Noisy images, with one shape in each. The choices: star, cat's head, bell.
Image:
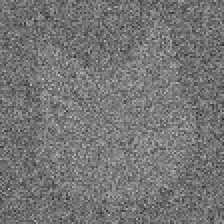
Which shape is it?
cat's head
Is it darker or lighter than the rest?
lighter
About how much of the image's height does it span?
nearly all
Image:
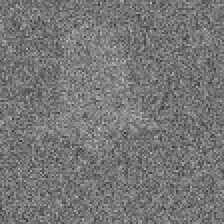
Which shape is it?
bell
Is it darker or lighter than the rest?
lighter
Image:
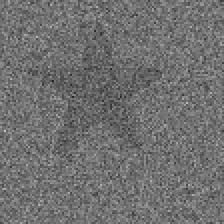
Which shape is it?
star
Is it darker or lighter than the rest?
darker
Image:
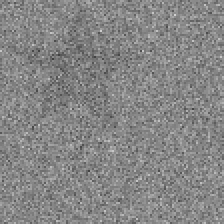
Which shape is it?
star
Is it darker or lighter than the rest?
darker
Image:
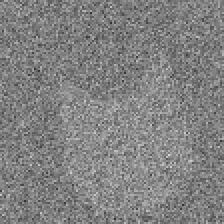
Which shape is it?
cat's head
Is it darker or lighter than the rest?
lighter
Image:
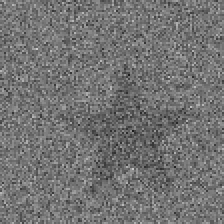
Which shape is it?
star
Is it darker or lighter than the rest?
darker
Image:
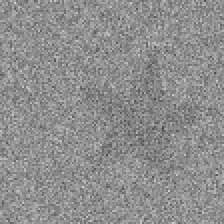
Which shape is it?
star
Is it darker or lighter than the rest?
darker
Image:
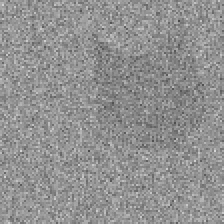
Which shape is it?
cat's head
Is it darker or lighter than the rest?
darker
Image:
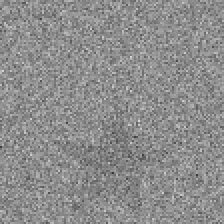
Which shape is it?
star
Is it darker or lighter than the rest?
darker
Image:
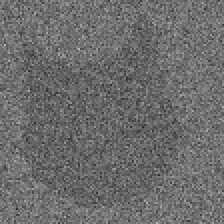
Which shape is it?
cat's head
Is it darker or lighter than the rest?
darker
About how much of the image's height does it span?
nearly all
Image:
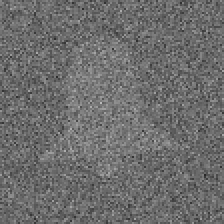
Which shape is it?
bell
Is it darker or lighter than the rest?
lighter
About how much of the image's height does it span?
two thirds
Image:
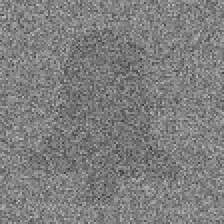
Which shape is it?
bell
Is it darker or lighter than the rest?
darker
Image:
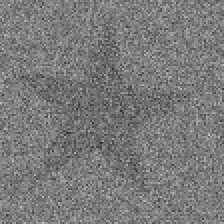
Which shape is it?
star
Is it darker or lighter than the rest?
darker
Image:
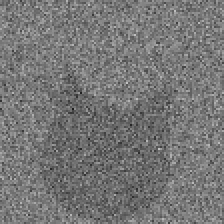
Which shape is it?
cat's head
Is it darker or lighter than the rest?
darker
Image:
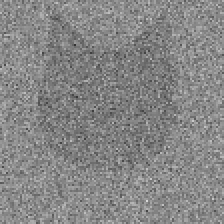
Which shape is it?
cat's head
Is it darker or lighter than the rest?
darker
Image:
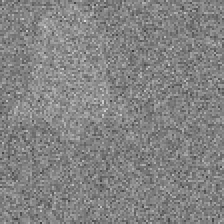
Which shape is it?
bell
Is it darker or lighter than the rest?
lighter
